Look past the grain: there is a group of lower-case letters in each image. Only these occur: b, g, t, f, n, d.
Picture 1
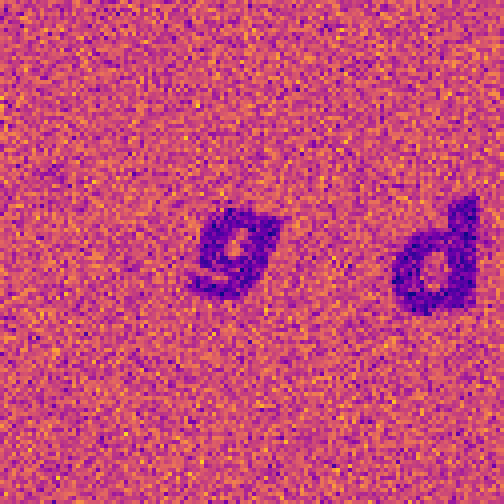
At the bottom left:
nothing
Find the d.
middle right
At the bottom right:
nothing
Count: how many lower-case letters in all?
2
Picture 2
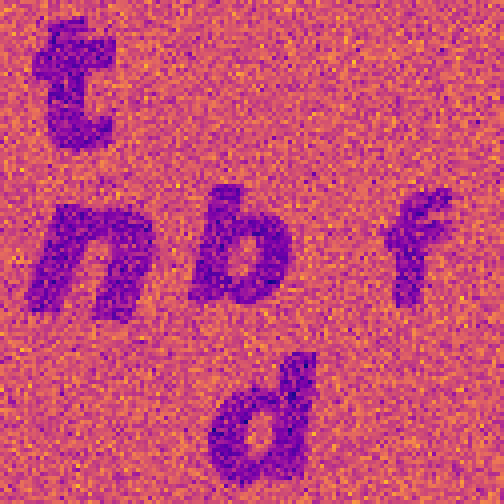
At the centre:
b
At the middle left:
n
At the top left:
t
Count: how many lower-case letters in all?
5
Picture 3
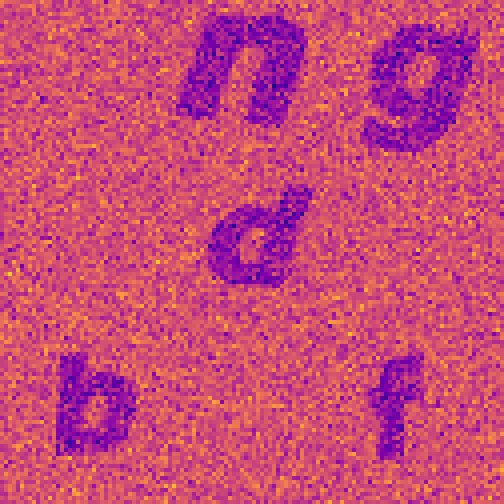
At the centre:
d
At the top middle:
n
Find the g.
top right
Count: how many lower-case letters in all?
5
